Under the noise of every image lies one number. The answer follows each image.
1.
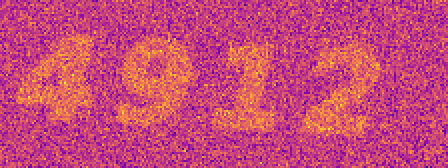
4912
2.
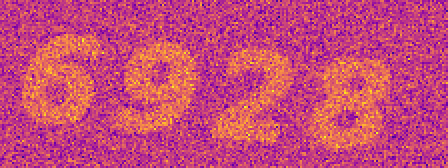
6928
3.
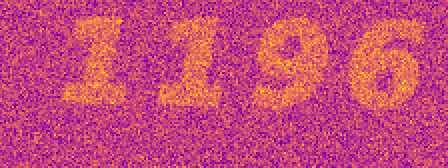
1196
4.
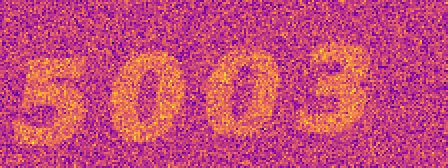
5003
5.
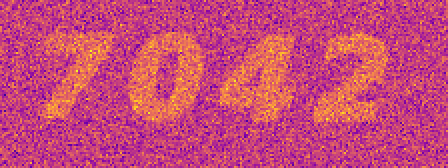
7042
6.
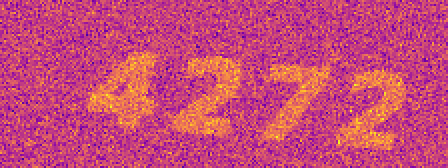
4272
